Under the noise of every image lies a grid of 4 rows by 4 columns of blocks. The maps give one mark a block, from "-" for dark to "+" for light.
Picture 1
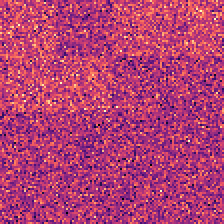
+ - + +
+ + - -
- - - -
- - - -
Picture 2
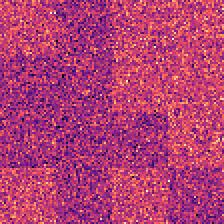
+ - + +
- - + +
- - - +
+ - + -
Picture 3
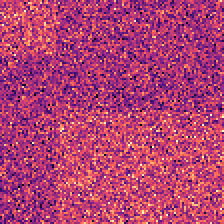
+ - - -
- - - -
- + + +
- + + +
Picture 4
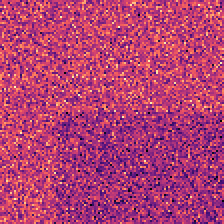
+ + + +
+ + + +
+ - - -
+ - - -
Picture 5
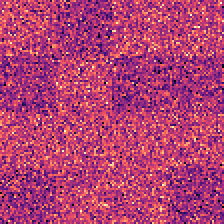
+ - + +
- + - -
+ + + +
- + + -
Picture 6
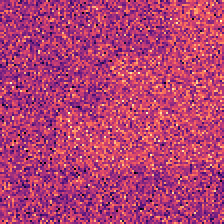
- - - +
- - + +
- + + +
- - - -
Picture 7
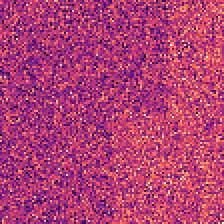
- - - +
- - - +
- - + +
- - + +
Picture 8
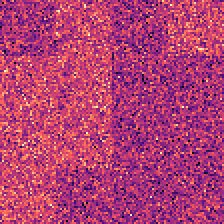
- + - +
+ + - -
+ + - -
+ - - -
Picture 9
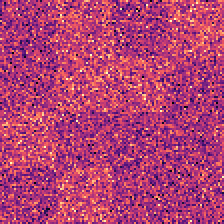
- + - +
- + + -
+ - - -
- + - -
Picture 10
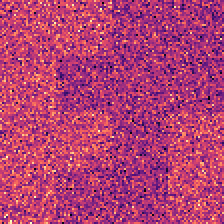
+ + - -
+ - - -
+ + - +
+ - - +
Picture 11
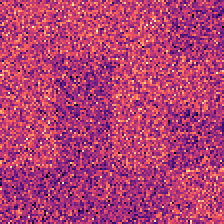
+ + + -
+ - + +
+ - + -
- - - +
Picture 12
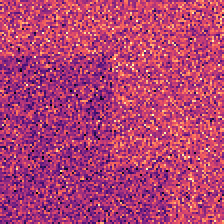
+ + + +
- - + +
- - + +
- - - +
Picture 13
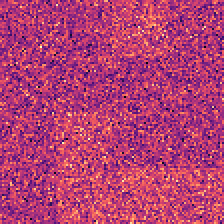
- - + -
- - - -
- + - -
- + + +
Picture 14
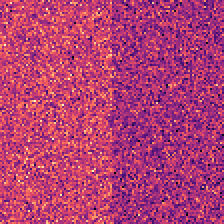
+ + - -
+ + - -
+ + - -
+ + - -
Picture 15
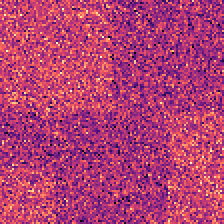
+ + - -
+ + - -
- - - +
+ - - +
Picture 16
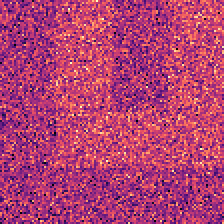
- + - +
- + - +
- + + +
- - - -
